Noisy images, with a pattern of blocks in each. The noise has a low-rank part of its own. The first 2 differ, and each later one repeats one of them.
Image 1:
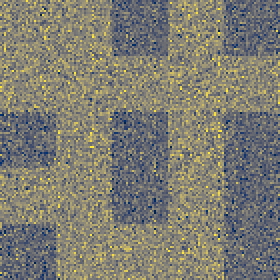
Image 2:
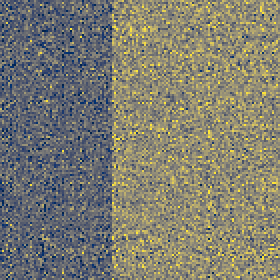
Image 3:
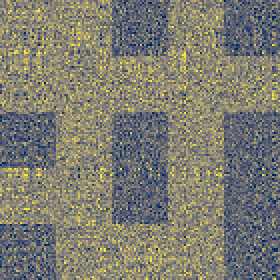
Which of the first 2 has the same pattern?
1
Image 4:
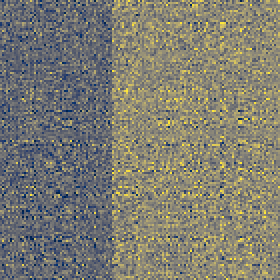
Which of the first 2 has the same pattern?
2
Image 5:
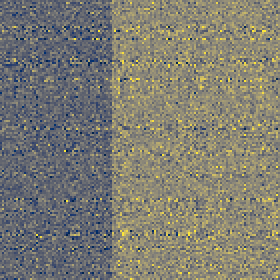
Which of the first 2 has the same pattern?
2
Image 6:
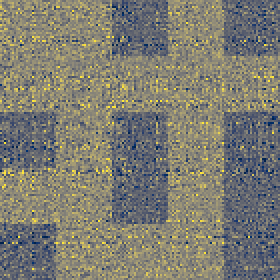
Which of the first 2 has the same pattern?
1
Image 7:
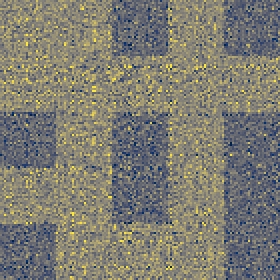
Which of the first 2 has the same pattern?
1
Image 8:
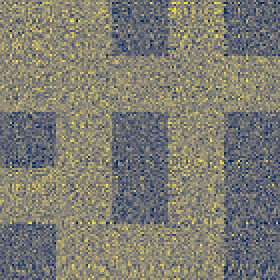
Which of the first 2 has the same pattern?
1
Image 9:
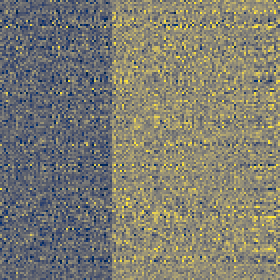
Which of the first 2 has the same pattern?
2
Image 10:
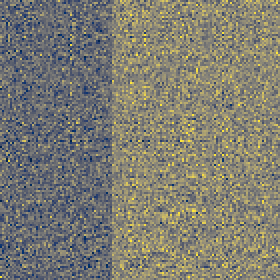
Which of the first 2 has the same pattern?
2
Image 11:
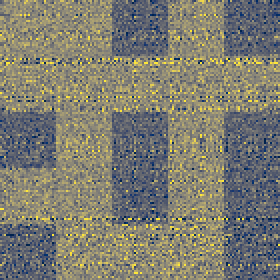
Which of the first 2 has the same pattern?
1
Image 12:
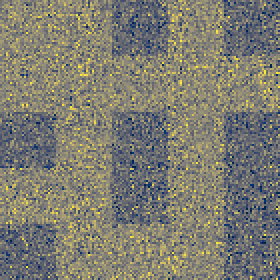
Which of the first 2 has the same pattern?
1
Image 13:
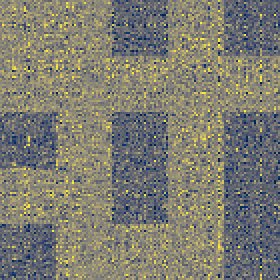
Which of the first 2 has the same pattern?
1
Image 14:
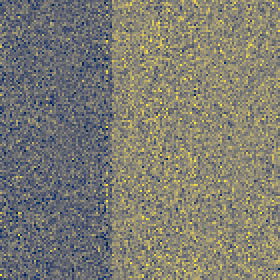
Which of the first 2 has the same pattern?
2
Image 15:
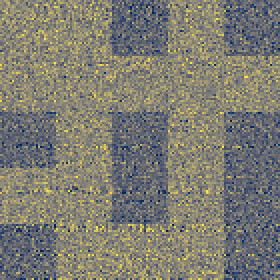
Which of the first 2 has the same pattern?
1
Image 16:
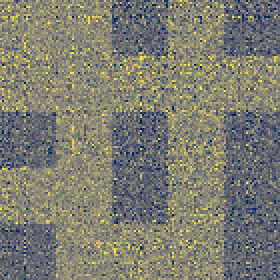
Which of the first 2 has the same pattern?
1
